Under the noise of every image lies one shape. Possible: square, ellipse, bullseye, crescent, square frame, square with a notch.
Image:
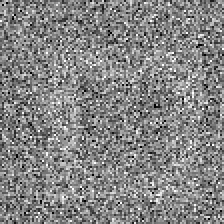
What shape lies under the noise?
square frame
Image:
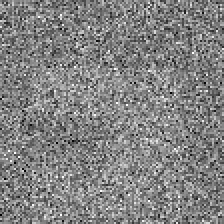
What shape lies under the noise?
square with a notch
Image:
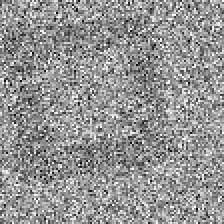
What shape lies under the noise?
square frame
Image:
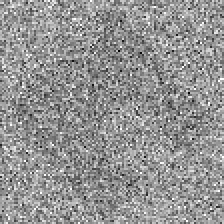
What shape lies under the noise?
square with a notch
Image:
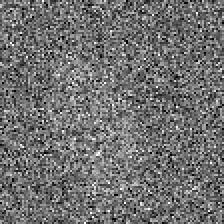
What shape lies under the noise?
ellipse
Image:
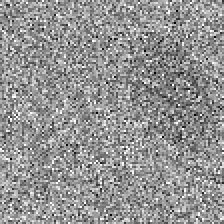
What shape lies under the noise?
ellipse
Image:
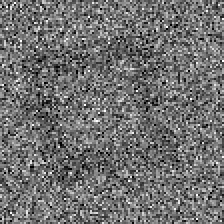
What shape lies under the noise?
square frame
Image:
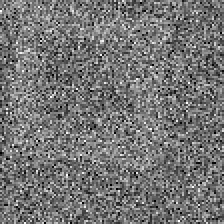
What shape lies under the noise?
square frame
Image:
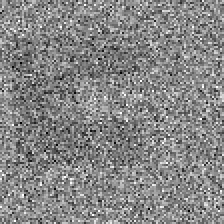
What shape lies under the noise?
square with a notch
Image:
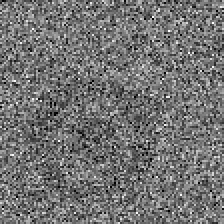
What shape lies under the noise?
bullseye
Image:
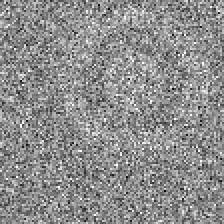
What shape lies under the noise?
bullseye
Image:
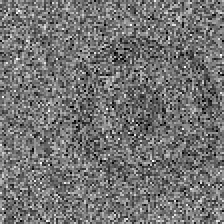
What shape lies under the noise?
bullseye
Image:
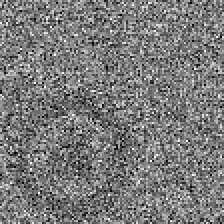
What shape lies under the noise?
bullseye
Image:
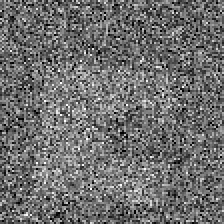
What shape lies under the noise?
square with a notch
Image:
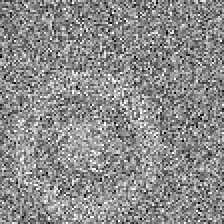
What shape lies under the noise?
bullseye
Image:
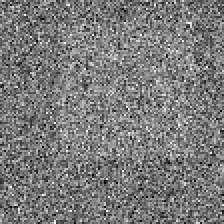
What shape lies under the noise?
square
